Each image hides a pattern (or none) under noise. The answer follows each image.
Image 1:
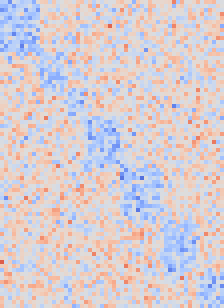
blocks along the diagonal
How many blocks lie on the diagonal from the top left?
7
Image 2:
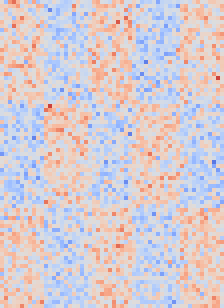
a checkerboard
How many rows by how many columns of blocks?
3 by 5
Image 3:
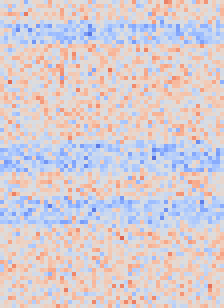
bands of rows
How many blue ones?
3
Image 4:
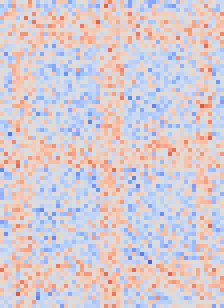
bands of rows crossing bands of columns
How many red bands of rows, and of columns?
3 and 3
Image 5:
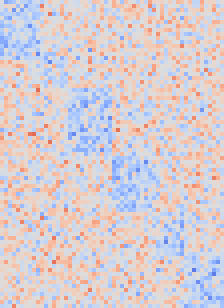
blocks along the diagonal
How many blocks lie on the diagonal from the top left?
6
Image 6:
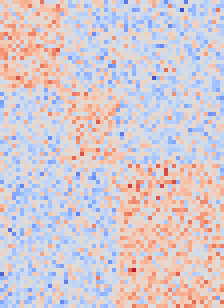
blocks along the diagonal
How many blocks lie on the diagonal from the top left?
3
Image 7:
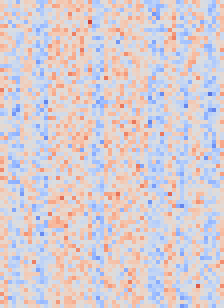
bands of columns
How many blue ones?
6
